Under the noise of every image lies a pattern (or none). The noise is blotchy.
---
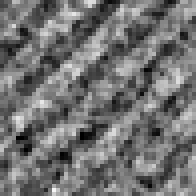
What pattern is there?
diagonal stripes
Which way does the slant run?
bottom left to top right
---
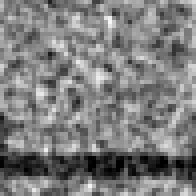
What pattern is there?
one horizontal stripe
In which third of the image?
bottom
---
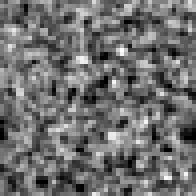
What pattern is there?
only noise
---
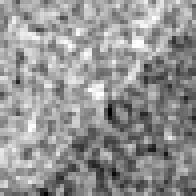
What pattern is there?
a sharp edge
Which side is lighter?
top left
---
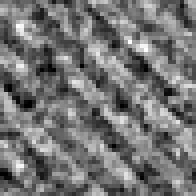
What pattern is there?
diagonal stripes
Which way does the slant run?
top left to bottom right
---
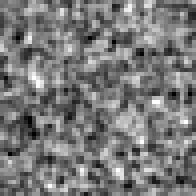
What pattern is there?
only noise
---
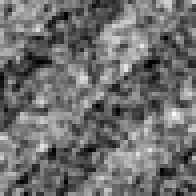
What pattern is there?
diagonal stripes
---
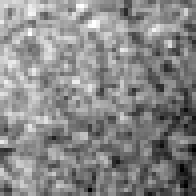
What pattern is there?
a smooth slope
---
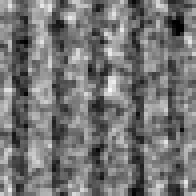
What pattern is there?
vertical stripes
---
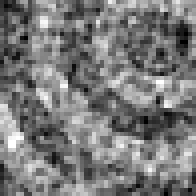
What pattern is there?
rings round one point
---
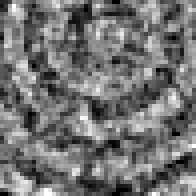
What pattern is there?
rings round one point
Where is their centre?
top middle
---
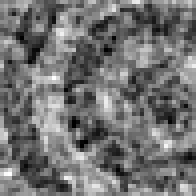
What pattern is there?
rings round one point
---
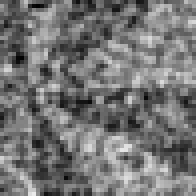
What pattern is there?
spokes from one point
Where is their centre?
middle left
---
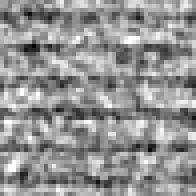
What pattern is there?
horizontal stripes
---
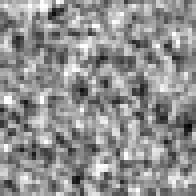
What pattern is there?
only noise
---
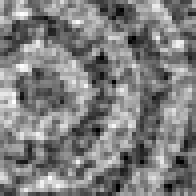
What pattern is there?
rings round one point
